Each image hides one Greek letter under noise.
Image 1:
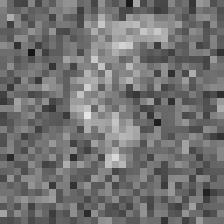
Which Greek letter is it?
xi
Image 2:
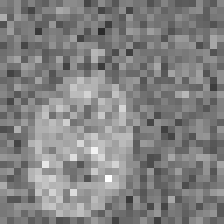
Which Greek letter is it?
theta
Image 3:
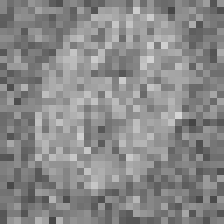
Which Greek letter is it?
theta
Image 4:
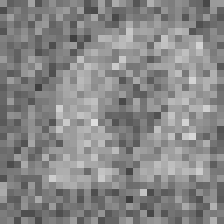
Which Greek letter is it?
omega
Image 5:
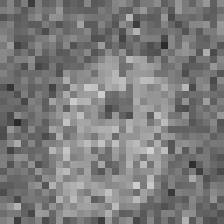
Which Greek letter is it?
theta
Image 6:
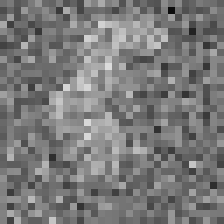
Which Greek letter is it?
xi
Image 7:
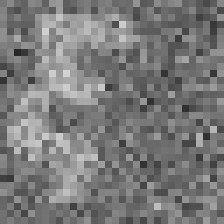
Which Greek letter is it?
xi
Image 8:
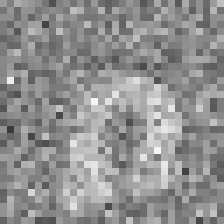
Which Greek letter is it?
omega
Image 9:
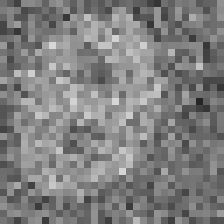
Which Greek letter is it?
theta
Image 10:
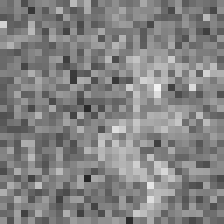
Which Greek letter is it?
xi
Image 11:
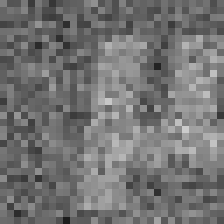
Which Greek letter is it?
mu
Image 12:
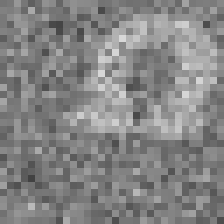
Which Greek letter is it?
omega
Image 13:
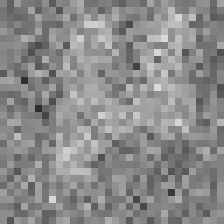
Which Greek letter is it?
mu
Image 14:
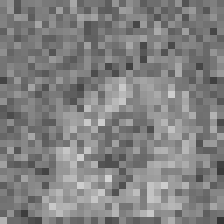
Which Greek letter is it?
omega
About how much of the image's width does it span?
two thirds
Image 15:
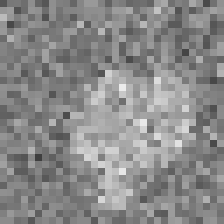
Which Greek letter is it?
phi
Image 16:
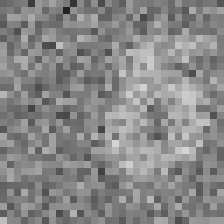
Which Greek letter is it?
delta
